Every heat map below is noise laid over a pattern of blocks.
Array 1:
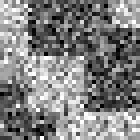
mirrored about the diagonal from the bottom left
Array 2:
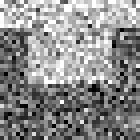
left and right mirror each other
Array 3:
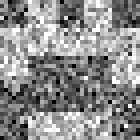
left and right mirror each other
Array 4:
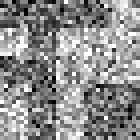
no symmetry
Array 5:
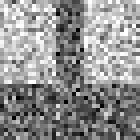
left and right mirror each other
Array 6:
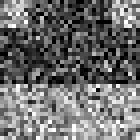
left and right mirror each other
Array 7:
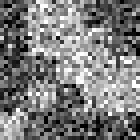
mirrored about the diagonal from the bottom left
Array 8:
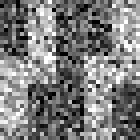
the same after a half turn
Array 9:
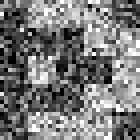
top and bottom mirror each other
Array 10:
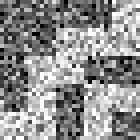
mirrored about the diagonal from the top left
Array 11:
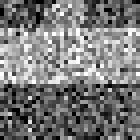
left and right mirror each other
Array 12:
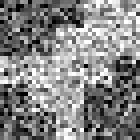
mirrored about the diagonal from the bottom left
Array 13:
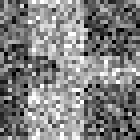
top and bottom mirror each other
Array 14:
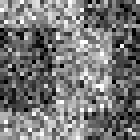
top and bottom mirror each other
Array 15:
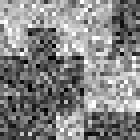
no symmetry
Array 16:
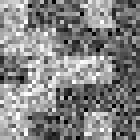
top and bottom mirror each other
